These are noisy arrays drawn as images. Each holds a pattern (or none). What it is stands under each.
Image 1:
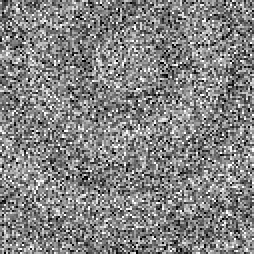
rings round one point
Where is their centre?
top middle
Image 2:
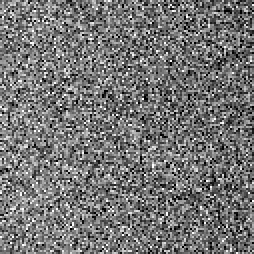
a smooth slope
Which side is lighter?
left
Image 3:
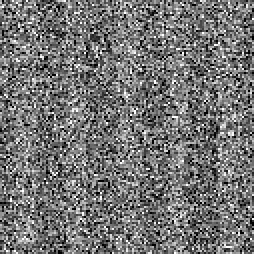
vertical stripes
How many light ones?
5
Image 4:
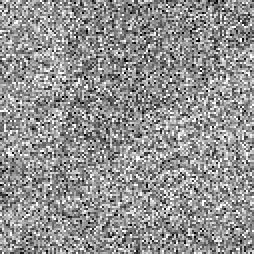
spokes from one point
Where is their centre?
bottom left
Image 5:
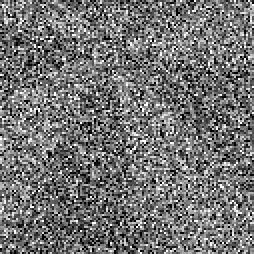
spokes from one point
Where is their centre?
top middle
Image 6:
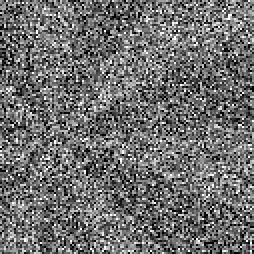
spokes from one point
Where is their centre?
middle left
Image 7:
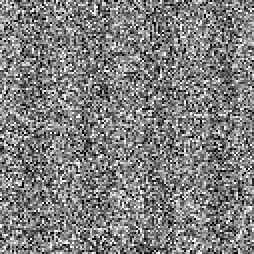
vertical stripes
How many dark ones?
4
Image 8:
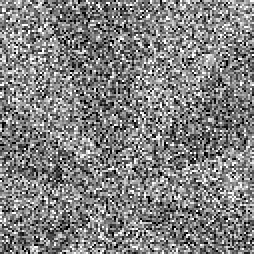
spokes from one point
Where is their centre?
bottom middle
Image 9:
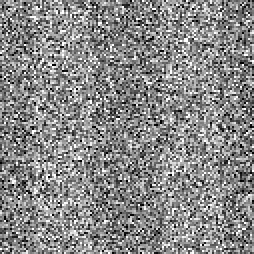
vertical stripes
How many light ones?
2
